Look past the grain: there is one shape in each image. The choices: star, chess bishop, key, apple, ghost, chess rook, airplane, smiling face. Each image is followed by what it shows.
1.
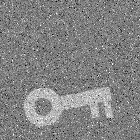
light key
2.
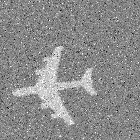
light airplane
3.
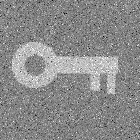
light key
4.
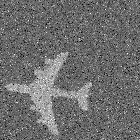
light airplane
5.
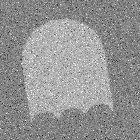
light ghost
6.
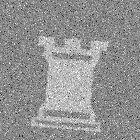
light chess rook
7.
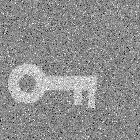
light key
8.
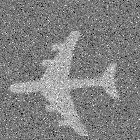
light airplane
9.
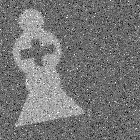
light chess bishop
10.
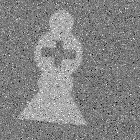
light chess bishop
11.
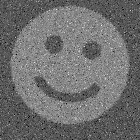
light smiling face
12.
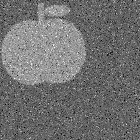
light apple
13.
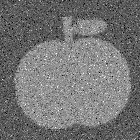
light apple
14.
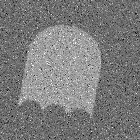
light ghost
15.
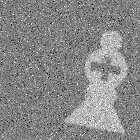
light chess bishop
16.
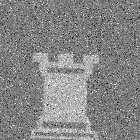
light chess rook
